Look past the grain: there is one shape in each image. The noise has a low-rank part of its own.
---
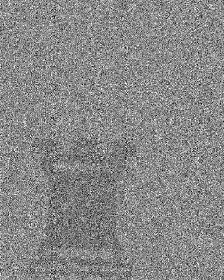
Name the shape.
chess rook
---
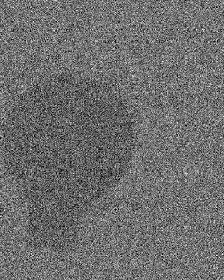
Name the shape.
light bulb
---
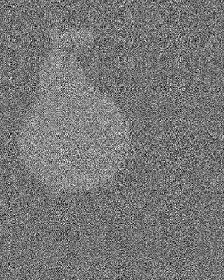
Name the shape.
pear
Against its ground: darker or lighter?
lighter
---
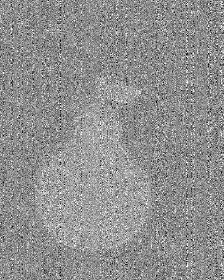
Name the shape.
pear
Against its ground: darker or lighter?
lighter
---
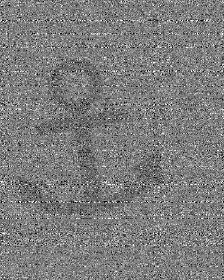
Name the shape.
anchor
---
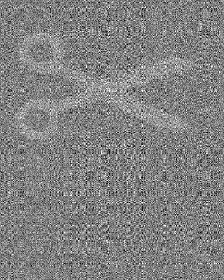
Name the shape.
pair of scissors
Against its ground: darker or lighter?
lighter
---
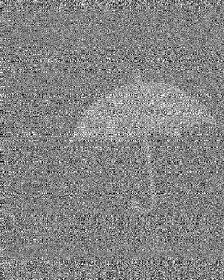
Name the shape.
umbrella
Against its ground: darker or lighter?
lighter
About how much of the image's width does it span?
two thirds
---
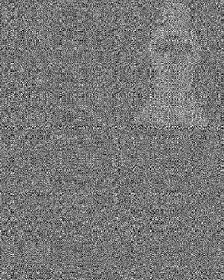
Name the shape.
chess bishop
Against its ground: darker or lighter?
lighter
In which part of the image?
top right
